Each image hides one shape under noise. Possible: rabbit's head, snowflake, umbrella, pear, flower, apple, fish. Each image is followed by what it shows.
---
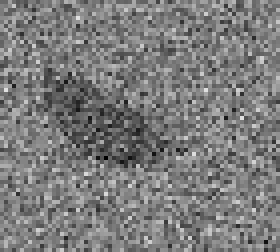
dark umbrella
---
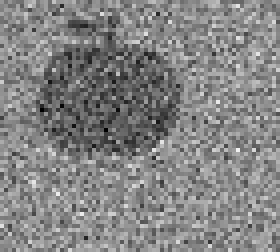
dark apple
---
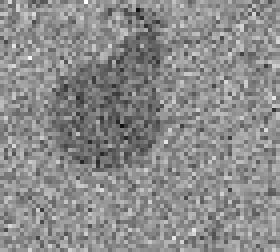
dark pear
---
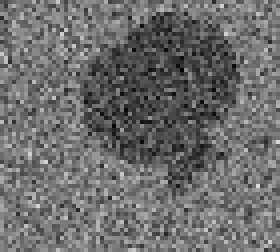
dark apple
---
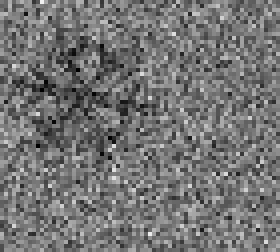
dark snowflake
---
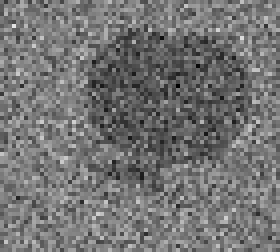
dark apple
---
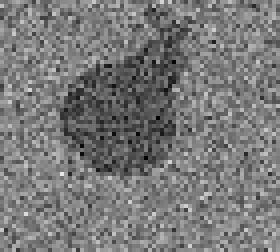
dark pear
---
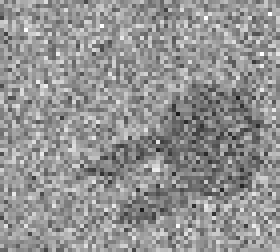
dark rabbit's head
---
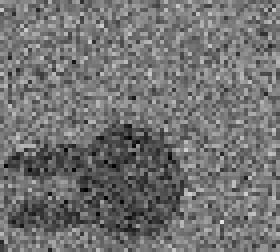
dark rabbit's head
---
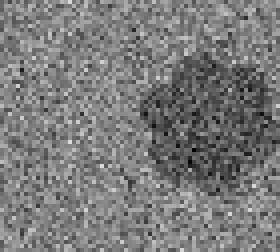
dark flower
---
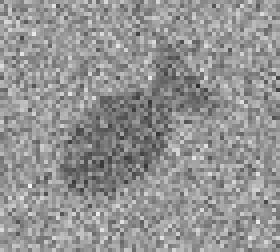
dark fish
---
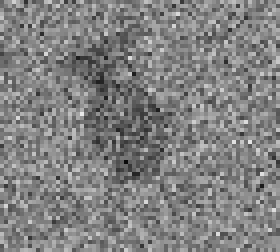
dark fish
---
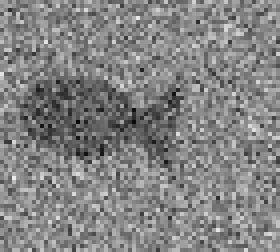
dark fish
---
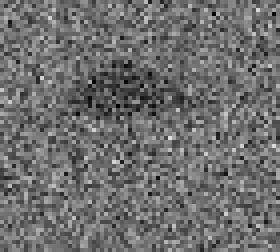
dark umbrella
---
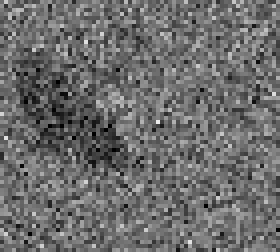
dark umbrella
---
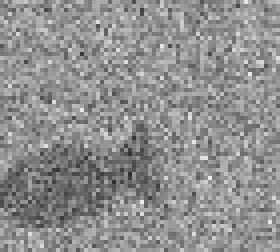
dark fish
